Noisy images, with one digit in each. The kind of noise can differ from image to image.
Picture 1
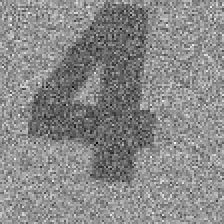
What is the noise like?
low rank plus noise
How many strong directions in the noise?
three or four
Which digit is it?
4
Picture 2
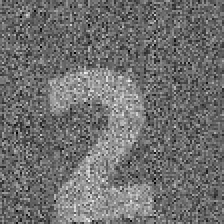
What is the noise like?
columns of uneven size
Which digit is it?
2
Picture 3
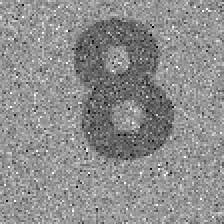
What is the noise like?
heavy tails
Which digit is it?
8
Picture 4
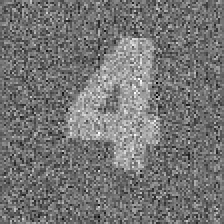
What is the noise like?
columns of uneven size
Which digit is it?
4
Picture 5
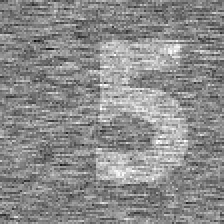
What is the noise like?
streaked along the rows
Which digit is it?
5
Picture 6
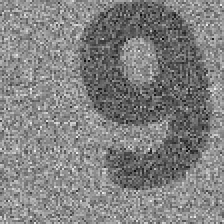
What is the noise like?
low rank plus noise
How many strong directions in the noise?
five to eight
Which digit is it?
9
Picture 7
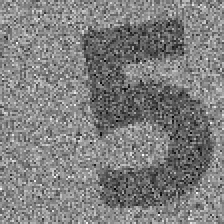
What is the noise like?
independent entries
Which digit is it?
5
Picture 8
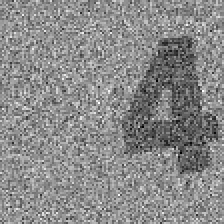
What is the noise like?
low rank plus noise
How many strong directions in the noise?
two
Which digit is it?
4
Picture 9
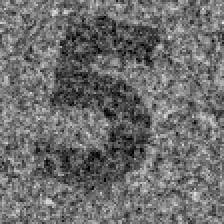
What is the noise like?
blotchy
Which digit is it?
5
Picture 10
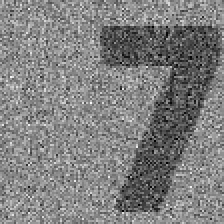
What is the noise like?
low rank plus noise
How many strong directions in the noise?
two
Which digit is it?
7
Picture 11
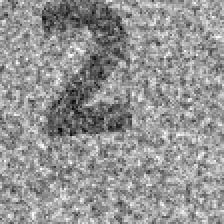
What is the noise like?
blotchy
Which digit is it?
2
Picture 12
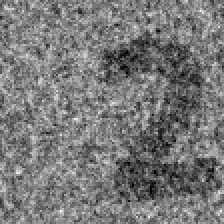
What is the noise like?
blotchy
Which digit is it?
2
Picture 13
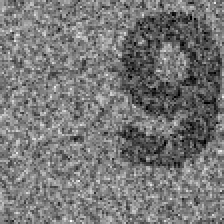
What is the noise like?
blotchy
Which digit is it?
9
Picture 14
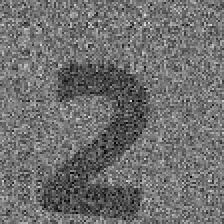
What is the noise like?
low rank plus noise
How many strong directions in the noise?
two
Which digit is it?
2
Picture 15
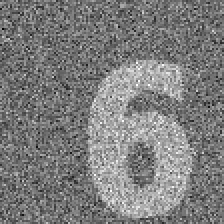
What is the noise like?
independent entries
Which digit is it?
6
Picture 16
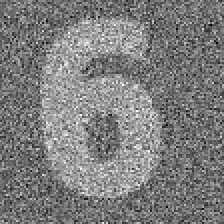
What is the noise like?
low rank plus noise
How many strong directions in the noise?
two
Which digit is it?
6
